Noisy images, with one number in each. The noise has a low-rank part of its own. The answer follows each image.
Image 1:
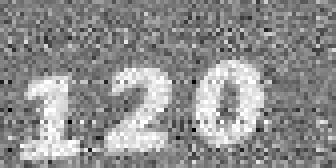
120
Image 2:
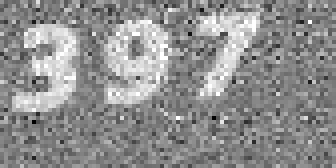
397
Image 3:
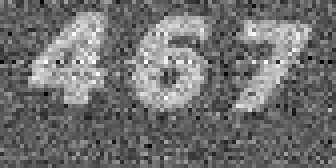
467
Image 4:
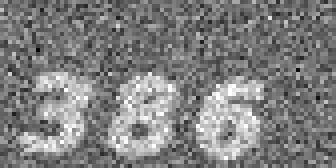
386
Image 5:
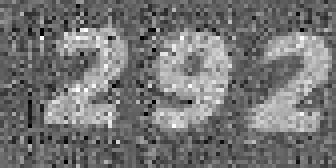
292
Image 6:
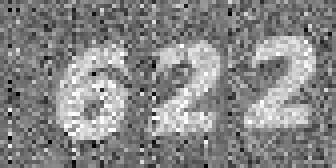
622
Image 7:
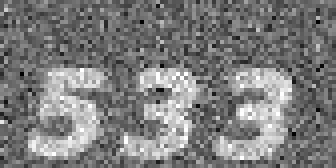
533
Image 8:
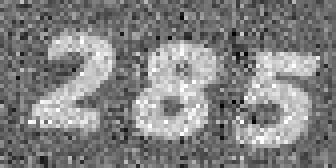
285
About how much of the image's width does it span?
nearly all
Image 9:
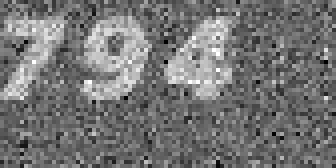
794
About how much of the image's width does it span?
two thirds
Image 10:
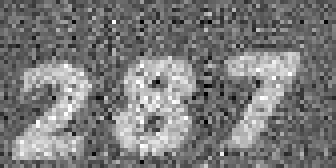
287
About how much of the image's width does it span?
nearly all
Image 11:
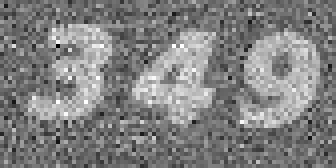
349
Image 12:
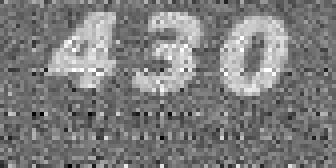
430
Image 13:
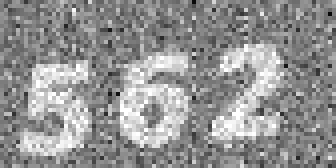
562
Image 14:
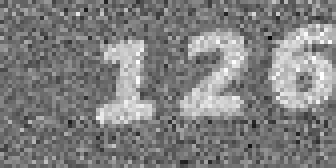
126
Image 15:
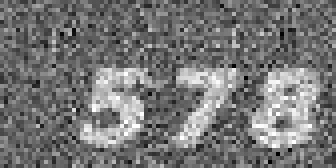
578
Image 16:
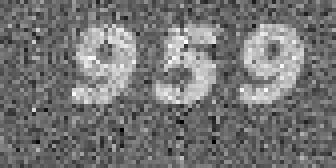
959
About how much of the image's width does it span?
two thirds
